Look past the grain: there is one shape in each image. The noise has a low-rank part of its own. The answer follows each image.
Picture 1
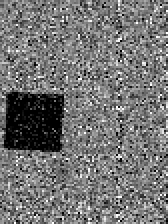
square
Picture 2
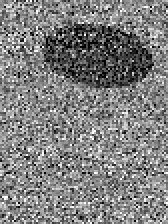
ellipse
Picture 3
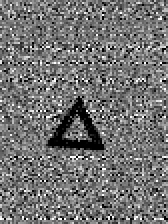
triangle frame
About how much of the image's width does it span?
a third
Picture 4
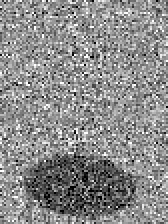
ellipse
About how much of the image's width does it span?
two thirds
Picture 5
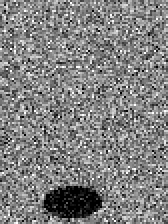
ellipse
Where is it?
bottom middle
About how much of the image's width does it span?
a third
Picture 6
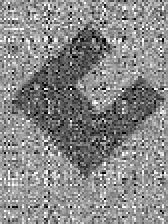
square with a notch
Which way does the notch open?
up and right
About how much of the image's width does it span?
nearly all
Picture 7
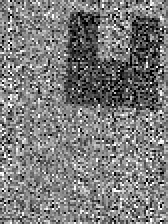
square with a notch
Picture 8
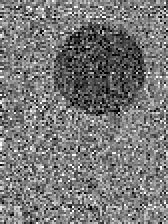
disc
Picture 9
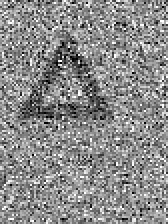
triangle frame
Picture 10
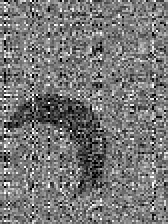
crescent
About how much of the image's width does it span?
two thirds
